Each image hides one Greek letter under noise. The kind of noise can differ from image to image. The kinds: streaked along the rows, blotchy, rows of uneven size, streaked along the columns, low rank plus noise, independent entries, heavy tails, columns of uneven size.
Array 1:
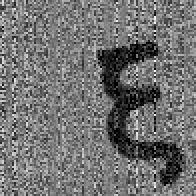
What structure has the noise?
columns of uneven size
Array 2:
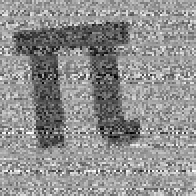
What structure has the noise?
rows of uneven size
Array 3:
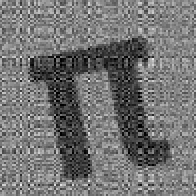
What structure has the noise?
low rank plus noise
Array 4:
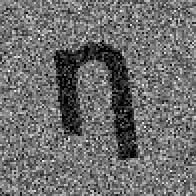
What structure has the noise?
independent entries
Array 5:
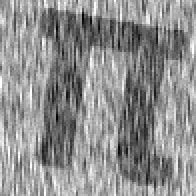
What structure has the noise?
streaked along the columns
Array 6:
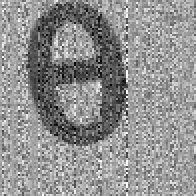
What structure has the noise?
columns of uneven size
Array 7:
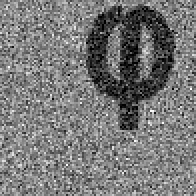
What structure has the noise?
independent entries
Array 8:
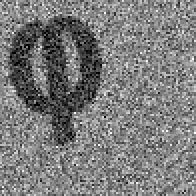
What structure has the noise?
independent entries
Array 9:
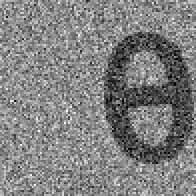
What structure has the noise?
independent entries
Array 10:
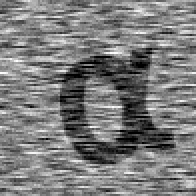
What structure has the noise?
streaked along the rows
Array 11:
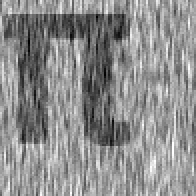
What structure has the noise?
streaked along the columns
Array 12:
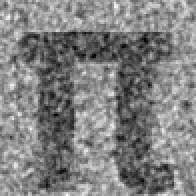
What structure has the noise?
blotchy
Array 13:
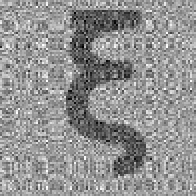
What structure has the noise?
low rank plus noise
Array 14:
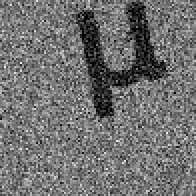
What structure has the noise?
independent entries
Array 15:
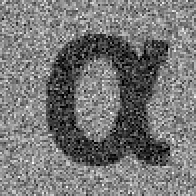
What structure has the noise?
independent entries
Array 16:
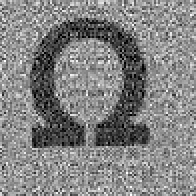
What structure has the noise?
low rank plus noise
